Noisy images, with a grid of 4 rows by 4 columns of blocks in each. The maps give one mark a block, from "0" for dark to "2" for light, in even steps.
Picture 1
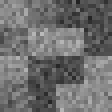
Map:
2 1 0 0
1 2 2 0
2 0 0 2
1 0 2 2
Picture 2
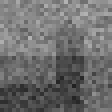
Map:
2 2 2 2
2 2 1 2
1 1 0 1
0 0 0 1
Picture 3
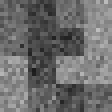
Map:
1 0 1 2
1 0 0 2
2 0 2 2
2 1 0 1
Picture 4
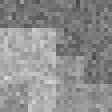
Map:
0 0 0 0
2 2 0 0
2 2 1 0
1 2 1 1
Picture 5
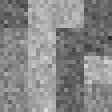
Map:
0 2 2 0
1 2 0 0
1 2 0 2
1 2 0 1
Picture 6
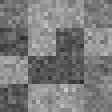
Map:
1 2 2 1
0 2 0 2
2 0 0 1
0 2 2 1
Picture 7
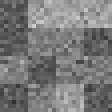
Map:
0 2 2 2
0 1 1 0
1 0 1 1
0 1 2 0
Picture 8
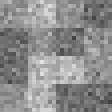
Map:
1 2 1 0
0 1 0 1
0 2 2 1
1 2 0 0
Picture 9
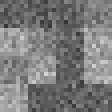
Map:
0 0 0 1
2 1 0 2
1 2 0 2
2 0 0 0
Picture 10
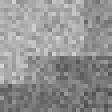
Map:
2 2 2 1
2 2 2 1
2 1 0 0
0 0 0 0
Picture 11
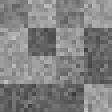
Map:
1 2 1 2
2 0 2 0
2 2 1 0
0 0 0 2
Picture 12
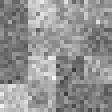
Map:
0 2 1 1
0 1 1 0
0 2 0 1
2 1 0 0
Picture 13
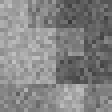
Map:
2 1 0 0
2 2 1 0
2 2 0 0
1 1 2 1
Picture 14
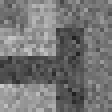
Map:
1 2 1 1
2 2 0 1
0 0 0 1
2 2 0 1
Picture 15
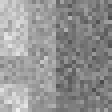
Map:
2 1 0 0
2 1 0 0
1 1 0 0
2 1 0 0
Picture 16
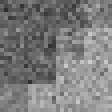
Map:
0 0 0 1
0 0 1 2
0 0 2 2
1 2 2 2
